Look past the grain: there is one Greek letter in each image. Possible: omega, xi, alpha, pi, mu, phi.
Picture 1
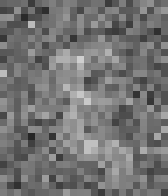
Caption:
light xi
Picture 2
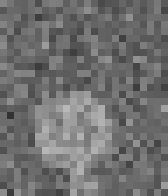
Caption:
light phi
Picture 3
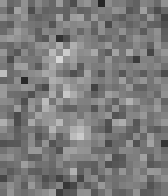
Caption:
light xi
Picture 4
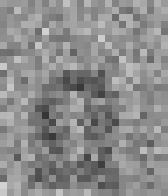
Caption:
dark omega
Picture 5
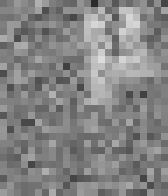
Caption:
light mu
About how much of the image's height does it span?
half
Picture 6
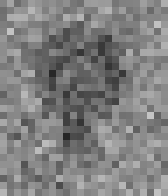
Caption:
dark phi
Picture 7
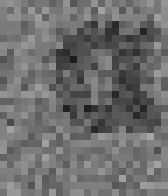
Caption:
dark alpha
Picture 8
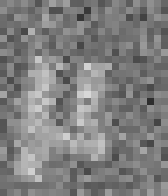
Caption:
light mu
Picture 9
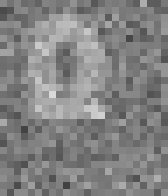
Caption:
light omega
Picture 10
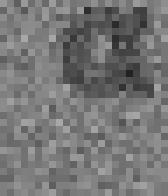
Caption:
dark alpha
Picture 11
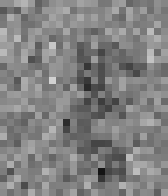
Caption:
dark xi
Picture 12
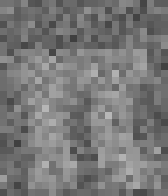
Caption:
light pi
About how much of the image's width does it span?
nearly all
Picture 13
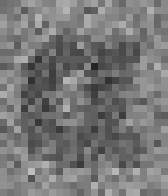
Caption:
dark alpha
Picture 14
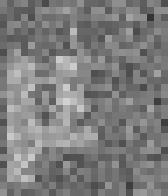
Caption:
light mu
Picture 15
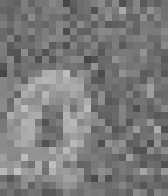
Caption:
light omega
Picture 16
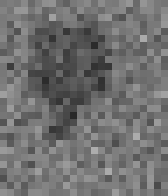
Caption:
dark phi
